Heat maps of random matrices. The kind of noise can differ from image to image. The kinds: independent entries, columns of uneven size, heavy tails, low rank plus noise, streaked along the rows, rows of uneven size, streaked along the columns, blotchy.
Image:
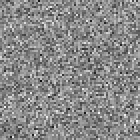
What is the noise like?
independent entries
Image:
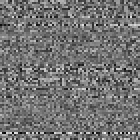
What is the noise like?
rows of uneven size
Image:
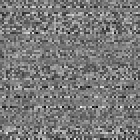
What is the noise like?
rows of uneven size
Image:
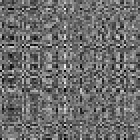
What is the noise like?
low rank plus noise
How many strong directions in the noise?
one
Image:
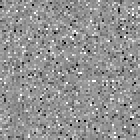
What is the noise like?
heavy tails
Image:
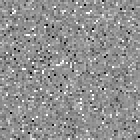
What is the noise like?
heavy tails
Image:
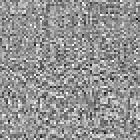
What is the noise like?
low rank plus noise
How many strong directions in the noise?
five to eight
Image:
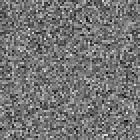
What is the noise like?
independent entries
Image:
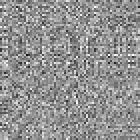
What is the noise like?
low rank plus noise
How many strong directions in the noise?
three or four
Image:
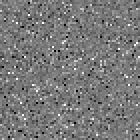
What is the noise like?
heavy tails
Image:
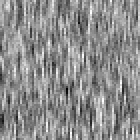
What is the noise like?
streaked along the columns
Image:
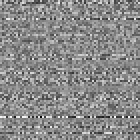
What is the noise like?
rows of uneven size
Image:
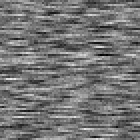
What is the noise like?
streaked along the rows
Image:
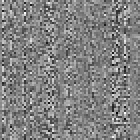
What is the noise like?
columns of uneven size
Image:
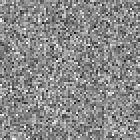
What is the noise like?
independent entries
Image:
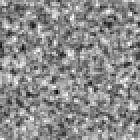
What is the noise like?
blotchy
